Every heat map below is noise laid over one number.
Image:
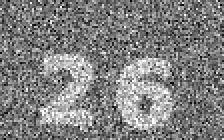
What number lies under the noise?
26
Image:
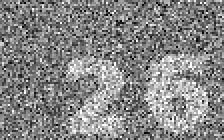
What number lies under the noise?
26
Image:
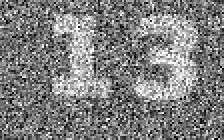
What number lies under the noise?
13
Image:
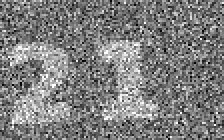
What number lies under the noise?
21
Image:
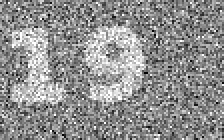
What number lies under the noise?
19
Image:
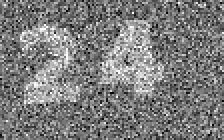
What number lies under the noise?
24
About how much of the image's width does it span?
two thirds
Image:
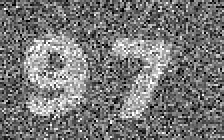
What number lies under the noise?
97
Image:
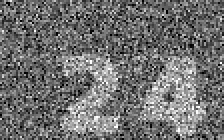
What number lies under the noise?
24
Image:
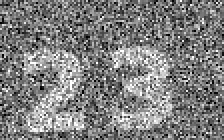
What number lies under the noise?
23
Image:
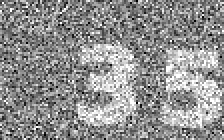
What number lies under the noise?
35
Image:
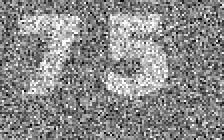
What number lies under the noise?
75
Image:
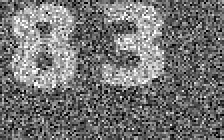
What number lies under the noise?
83
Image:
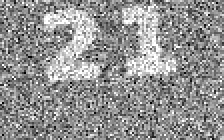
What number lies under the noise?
21
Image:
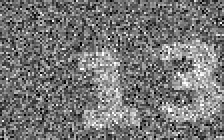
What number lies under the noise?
13
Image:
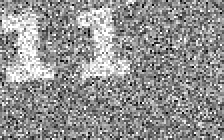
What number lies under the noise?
11
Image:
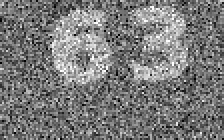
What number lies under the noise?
63
